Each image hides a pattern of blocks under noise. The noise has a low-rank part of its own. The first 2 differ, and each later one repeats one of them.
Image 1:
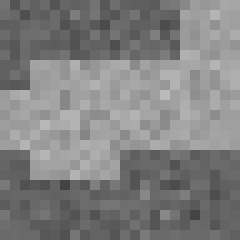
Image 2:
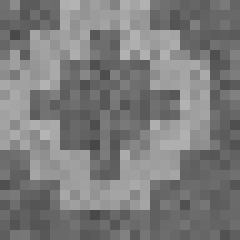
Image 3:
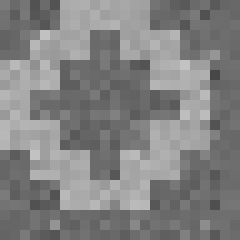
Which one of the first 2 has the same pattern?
2
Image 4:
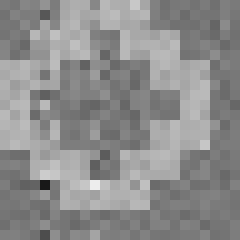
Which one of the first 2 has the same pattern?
2
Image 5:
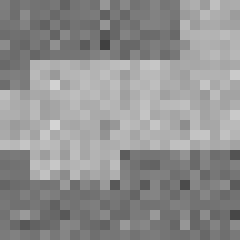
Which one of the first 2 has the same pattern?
1
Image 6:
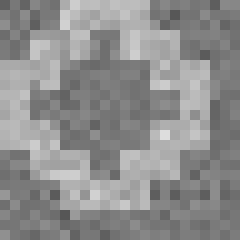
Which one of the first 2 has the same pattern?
2
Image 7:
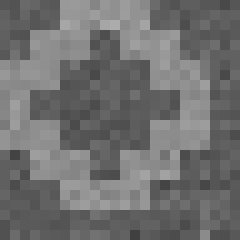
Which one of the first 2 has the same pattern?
2
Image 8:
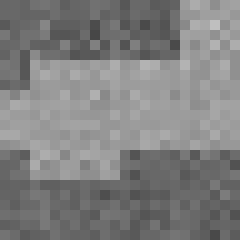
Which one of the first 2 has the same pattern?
1
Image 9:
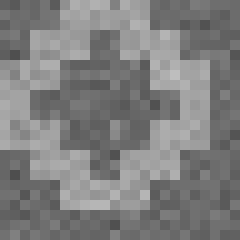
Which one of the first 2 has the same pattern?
2
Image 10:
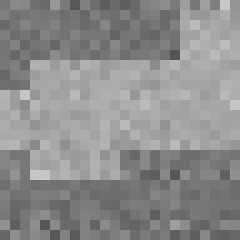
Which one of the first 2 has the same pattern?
1
